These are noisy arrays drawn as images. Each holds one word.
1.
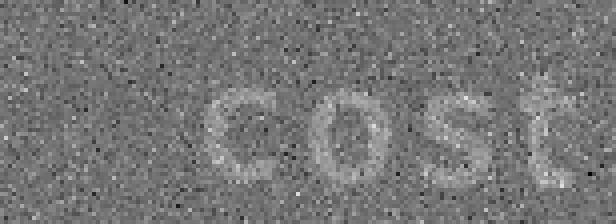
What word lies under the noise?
cost
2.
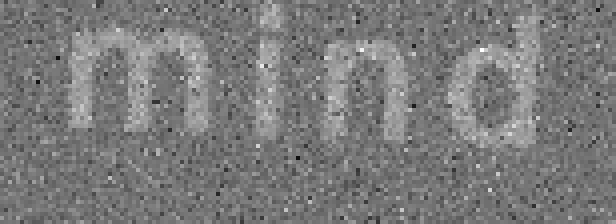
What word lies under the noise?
mind
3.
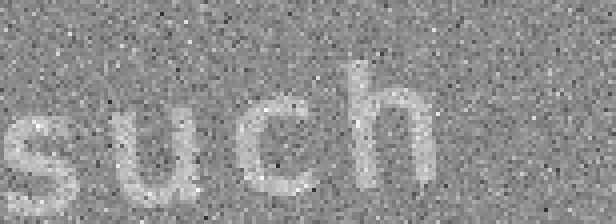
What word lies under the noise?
such
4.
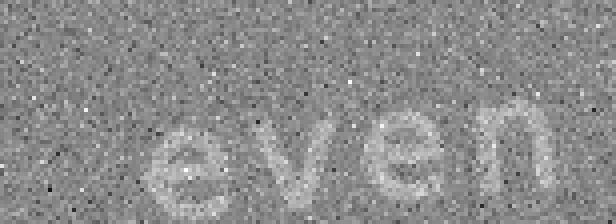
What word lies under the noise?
even
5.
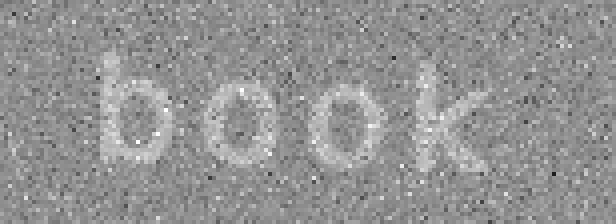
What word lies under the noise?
book
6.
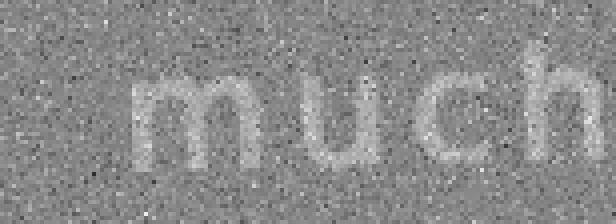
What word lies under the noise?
much
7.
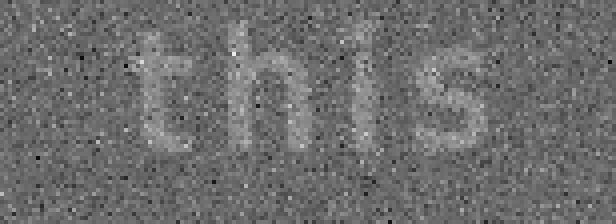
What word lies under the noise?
this
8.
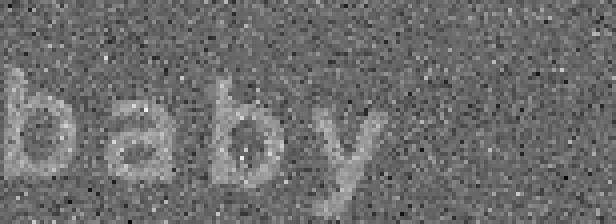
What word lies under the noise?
baby
